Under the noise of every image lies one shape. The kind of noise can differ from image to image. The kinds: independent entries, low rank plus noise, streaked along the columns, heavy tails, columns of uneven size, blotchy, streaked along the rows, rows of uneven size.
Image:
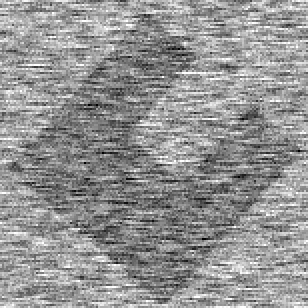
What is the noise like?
streaked along the rows
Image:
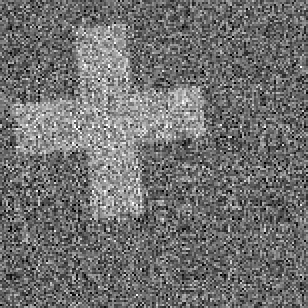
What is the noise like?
low rank plus noise
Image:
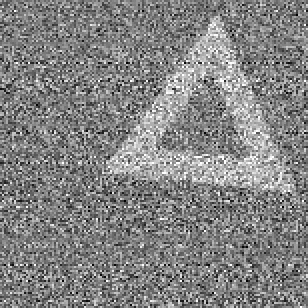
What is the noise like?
rows of uneven size
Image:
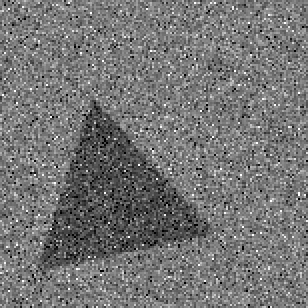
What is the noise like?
heavy tails
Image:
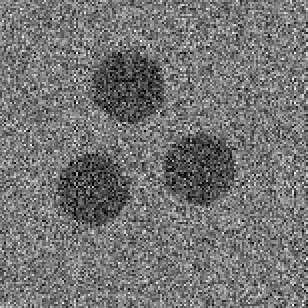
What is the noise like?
low rank plus noise
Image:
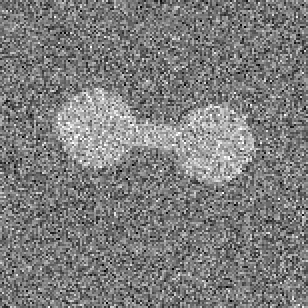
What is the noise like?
independent entries
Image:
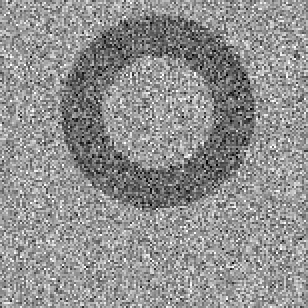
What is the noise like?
low rank plus noise
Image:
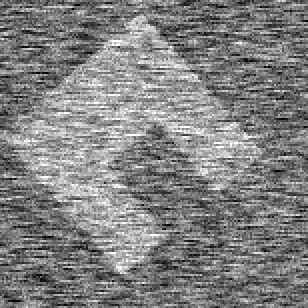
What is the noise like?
streaked along the rows
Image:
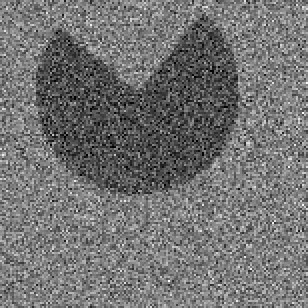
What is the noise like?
low rank plus noise
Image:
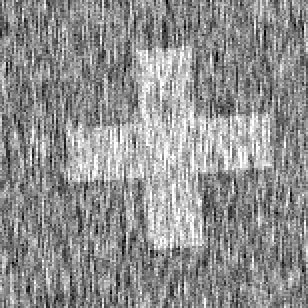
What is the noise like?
streaked along the columns
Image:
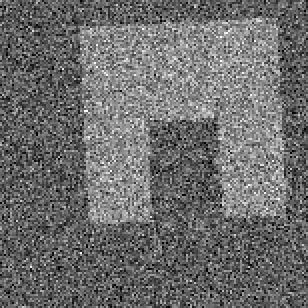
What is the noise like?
independent entries
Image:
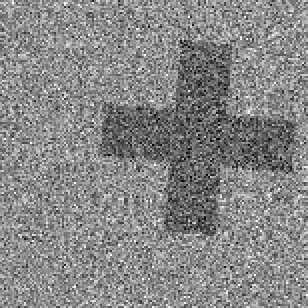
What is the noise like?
low rank plus noise
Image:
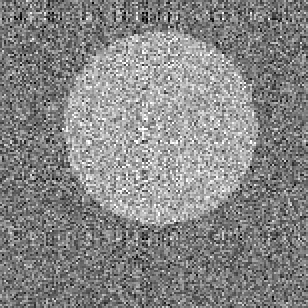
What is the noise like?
low rank plus noise
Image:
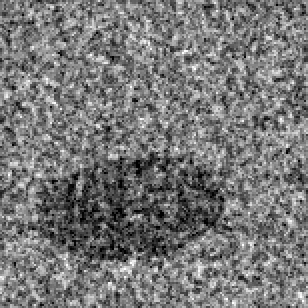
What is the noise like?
blotchy
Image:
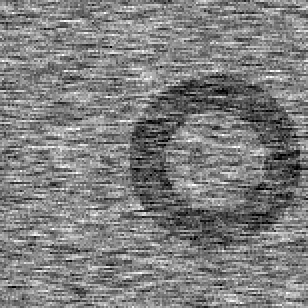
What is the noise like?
streaked along the rows
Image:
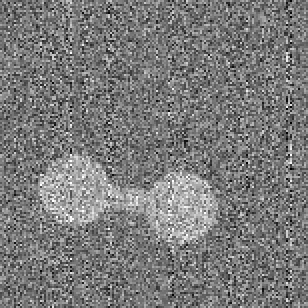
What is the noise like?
columns of uneven size
